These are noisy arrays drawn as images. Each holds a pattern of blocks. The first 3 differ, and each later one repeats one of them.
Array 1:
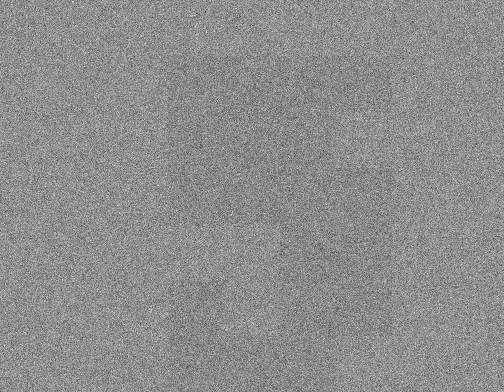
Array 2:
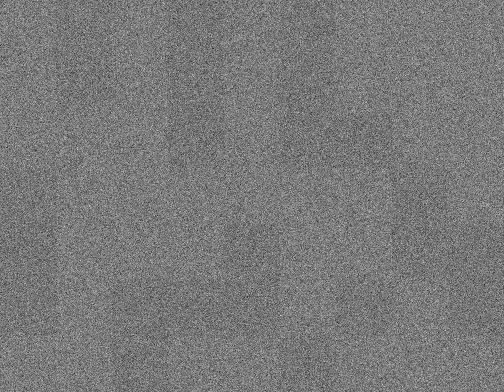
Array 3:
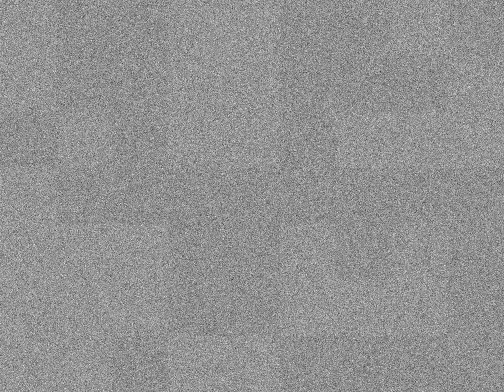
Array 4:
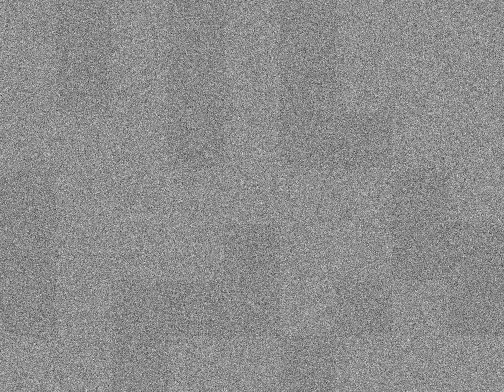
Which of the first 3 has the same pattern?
2
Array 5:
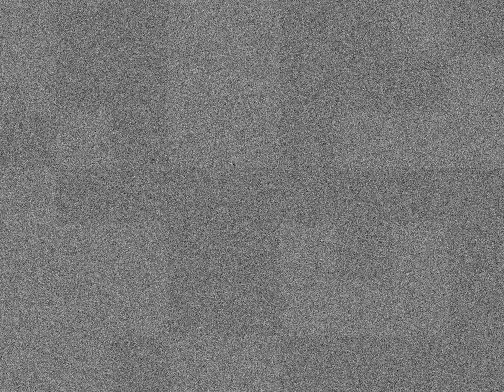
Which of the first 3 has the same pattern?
3
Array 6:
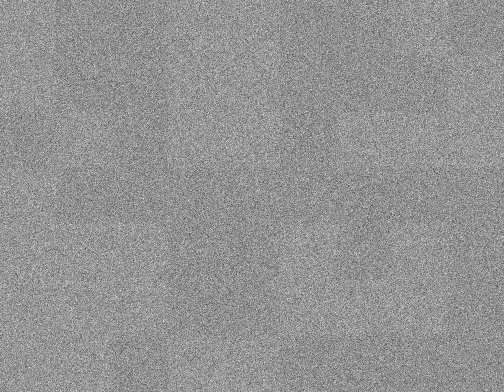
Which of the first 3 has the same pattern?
3
